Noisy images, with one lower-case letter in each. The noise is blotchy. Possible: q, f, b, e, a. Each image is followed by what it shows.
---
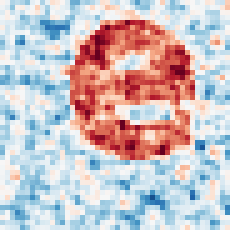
e
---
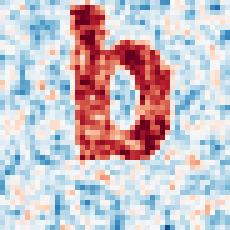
b
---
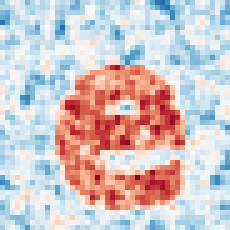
e
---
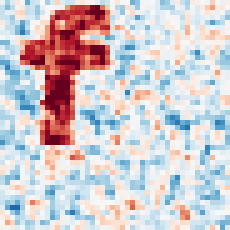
f
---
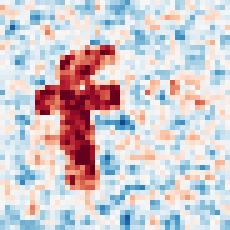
f
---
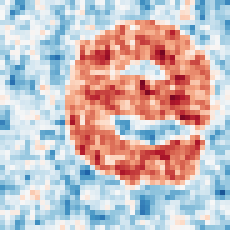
e
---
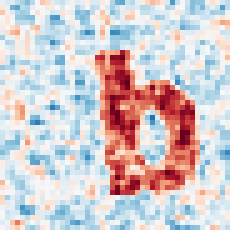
b
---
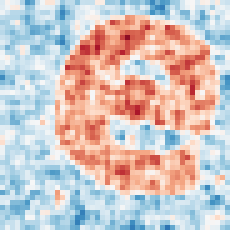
e
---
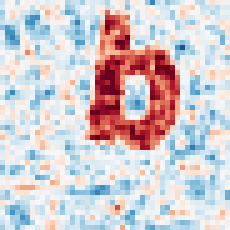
b
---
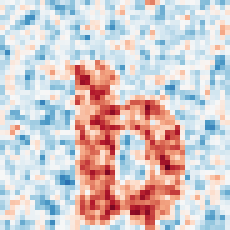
b
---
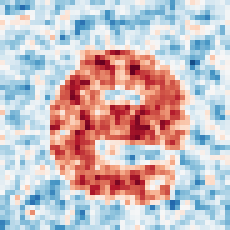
e
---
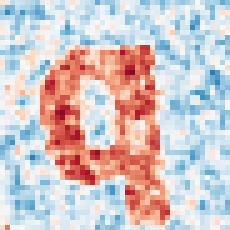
q
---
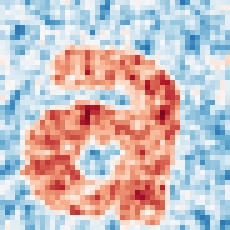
a
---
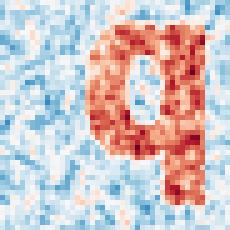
q
